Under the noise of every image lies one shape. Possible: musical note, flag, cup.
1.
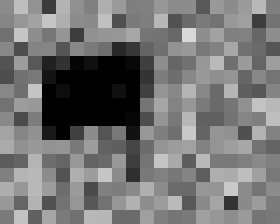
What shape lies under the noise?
flag
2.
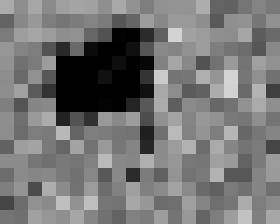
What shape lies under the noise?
flag
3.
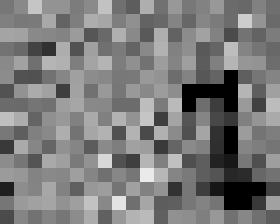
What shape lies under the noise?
musical note
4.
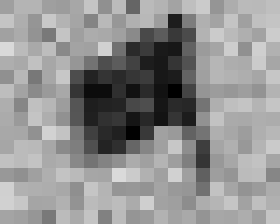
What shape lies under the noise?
flag
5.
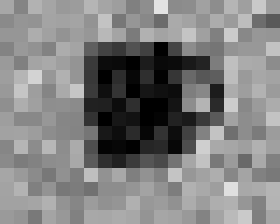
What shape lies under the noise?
cup
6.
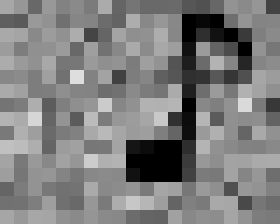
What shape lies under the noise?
musical note
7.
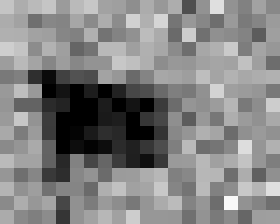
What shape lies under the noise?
flag
